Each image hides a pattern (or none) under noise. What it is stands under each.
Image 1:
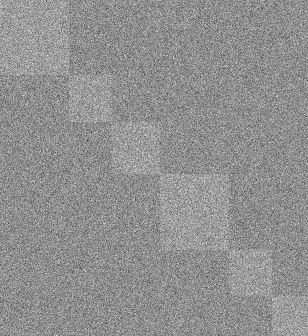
blocks along the diagonal
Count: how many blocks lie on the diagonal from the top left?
6
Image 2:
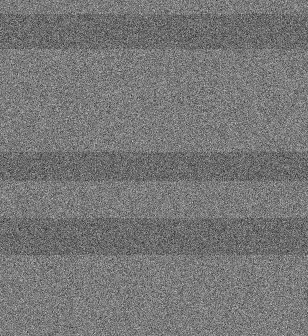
bands of rows
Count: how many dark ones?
3
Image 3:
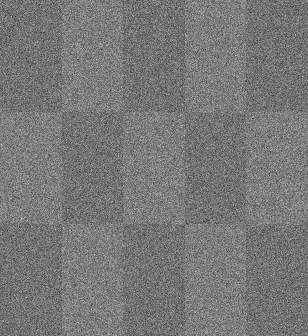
a checkerboard
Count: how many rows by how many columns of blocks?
3 by 5
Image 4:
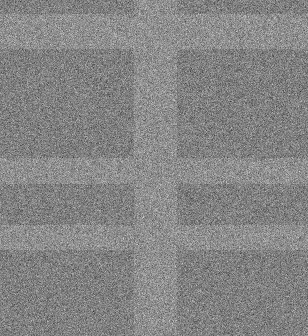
bands of rows crossing bands of columns
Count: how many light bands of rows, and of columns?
3 and 1
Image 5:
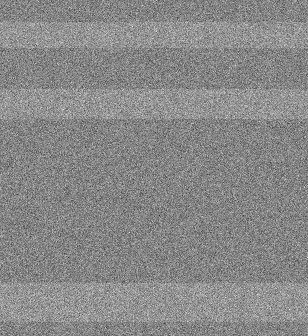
bands of rows
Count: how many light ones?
3
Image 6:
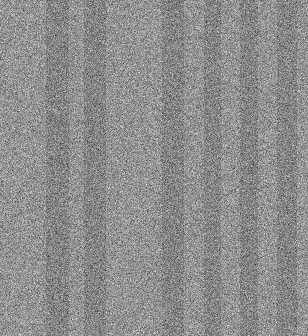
bands of columns
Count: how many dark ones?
6
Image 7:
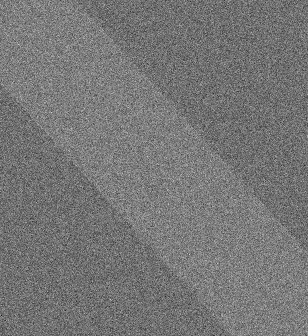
a diagonal band
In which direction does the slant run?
top left to bottom right
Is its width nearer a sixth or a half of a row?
a half
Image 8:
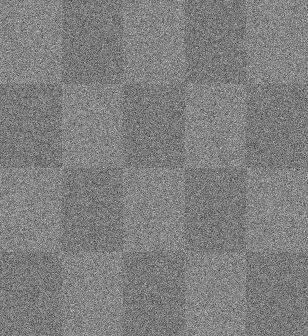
a checkerboard
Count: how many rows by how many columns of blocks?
4 by 5
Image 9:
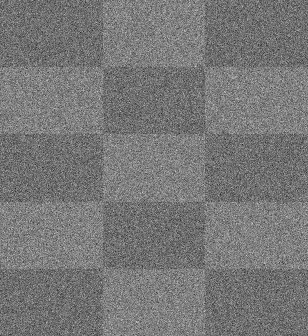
a checkerboard
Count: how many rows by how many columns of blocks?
5 by 3
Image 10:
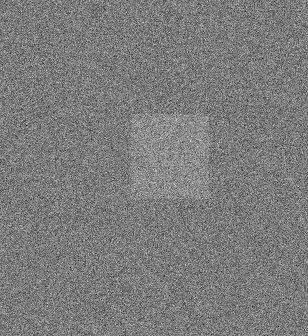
one block
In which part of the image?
centre
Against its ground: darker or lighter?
lighter
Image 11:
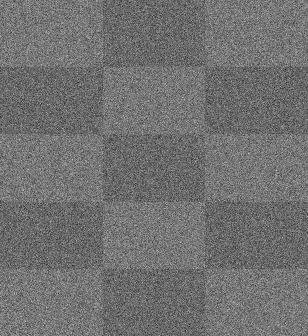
a checkerboard
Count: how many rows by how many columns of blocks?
5 by 3
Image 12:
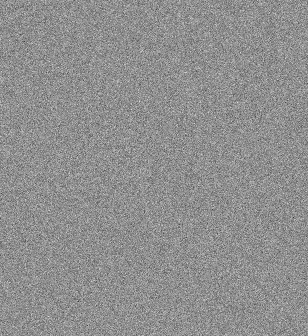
only noise
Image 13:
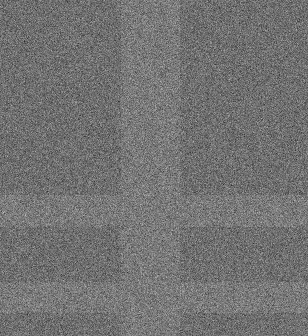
bands of rows crossing bands of columns
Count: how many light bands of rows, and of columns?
2 and 1
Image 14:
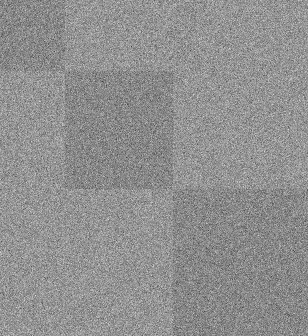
blocks along the diagonal
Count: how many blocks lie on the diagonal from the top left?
3
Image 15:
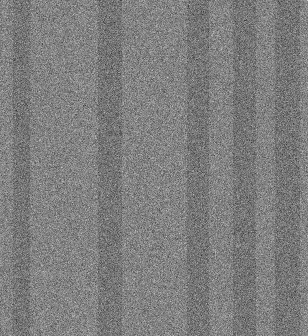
bands of columns
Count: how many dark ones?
5
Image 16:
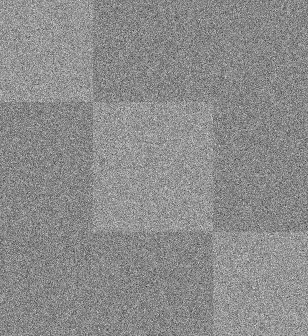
blocks along the diagonal
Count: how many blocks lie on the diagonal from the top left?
3
